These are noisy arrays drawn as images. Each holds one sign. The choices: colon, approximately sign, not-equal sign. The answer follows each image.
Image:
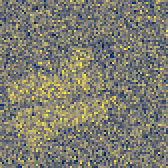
light not-equal sign
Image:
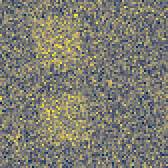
light colon
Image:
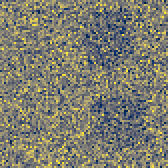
dark colon
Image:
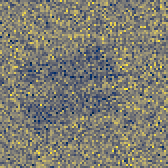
dark not-equal sign
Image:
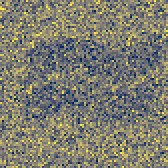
dark approximately sign
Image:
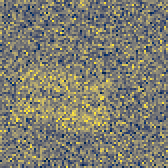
light approximately sign
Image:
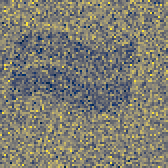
dark approximately sign
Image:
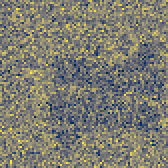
dark not-equal sign
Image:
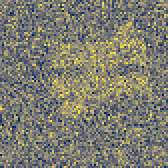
light not-equal sign
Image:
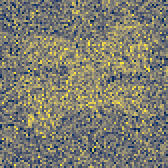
light not-equal sign
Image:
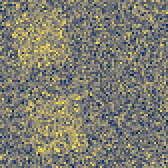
light colon
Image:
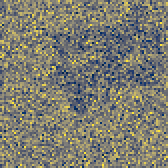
dark not-equal sign
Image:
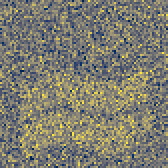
light approximately sign
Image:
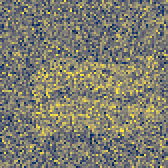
light approximately sign
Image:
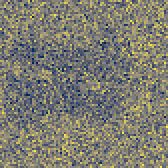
dark not-equal sign
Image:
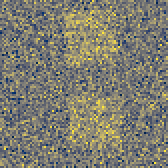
light colon
